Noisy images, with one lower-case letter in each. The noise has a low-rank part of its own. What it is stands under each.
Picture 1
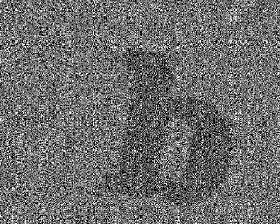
b
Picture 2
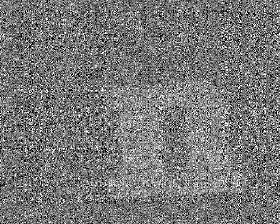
n
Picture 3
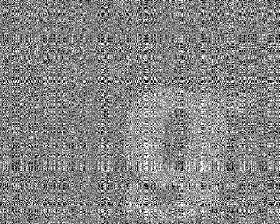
g
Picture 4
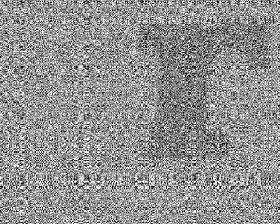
r
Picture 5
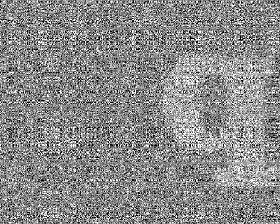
q
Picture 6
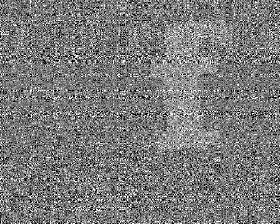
f
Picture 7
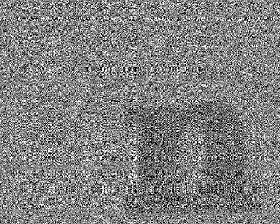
n
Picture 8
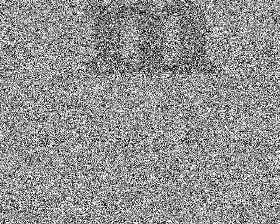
m
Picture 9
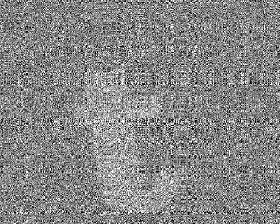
t
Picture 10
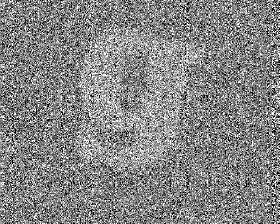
g
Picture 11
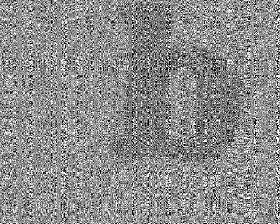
b
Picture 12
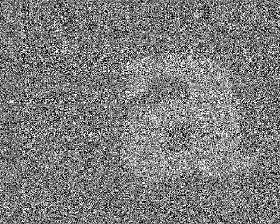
a
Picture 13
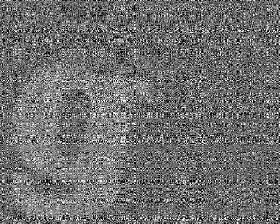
g
